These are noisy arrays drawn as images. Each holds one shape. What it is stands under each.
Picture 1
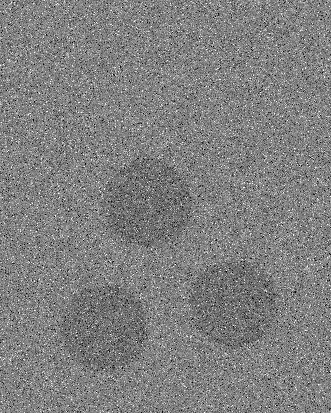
dark three dots
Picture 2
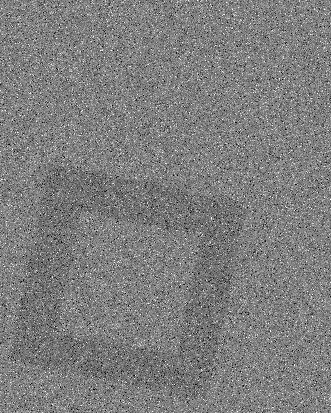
dark square frame
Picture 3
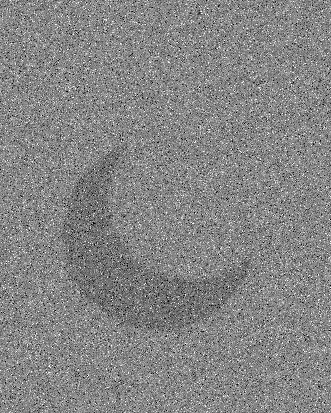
dark crescent
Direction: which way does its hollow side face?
up and right
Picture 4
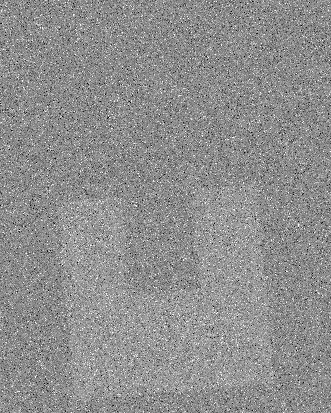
light square with a notch
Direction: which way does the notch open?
up
